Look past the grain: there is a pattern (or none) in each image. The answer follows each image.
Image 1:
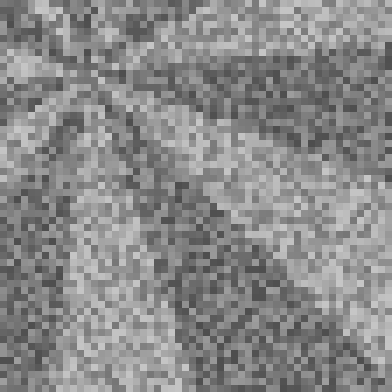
spokes from one point
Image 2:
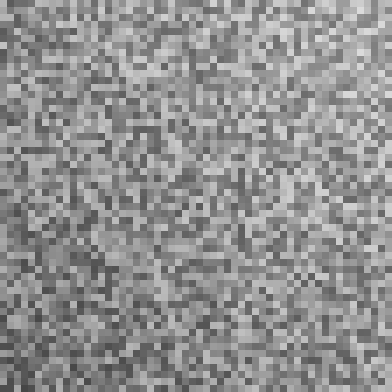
a smooth slope
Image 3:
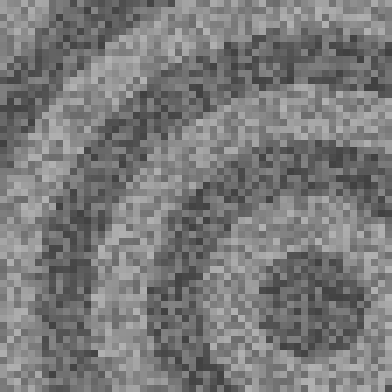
rings round one point
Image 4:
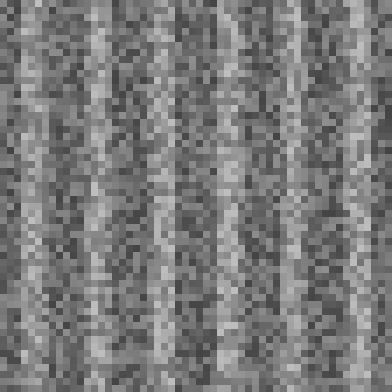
vertical stripes
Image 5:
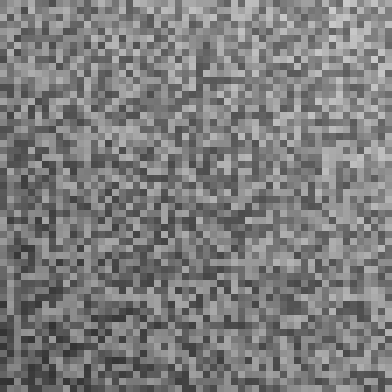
a smooth slope
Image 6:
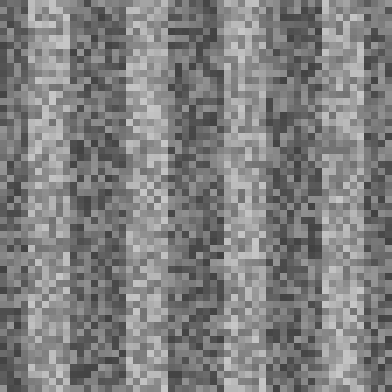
vertical stripes
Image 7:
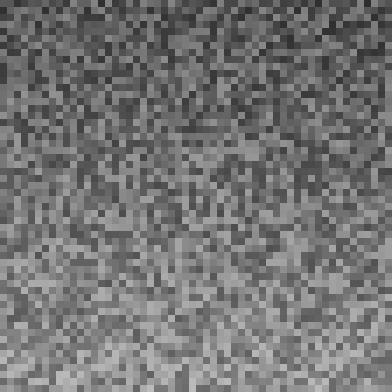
a smooth slope
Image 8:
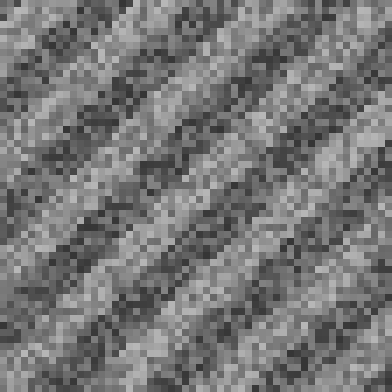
diagonal stripes
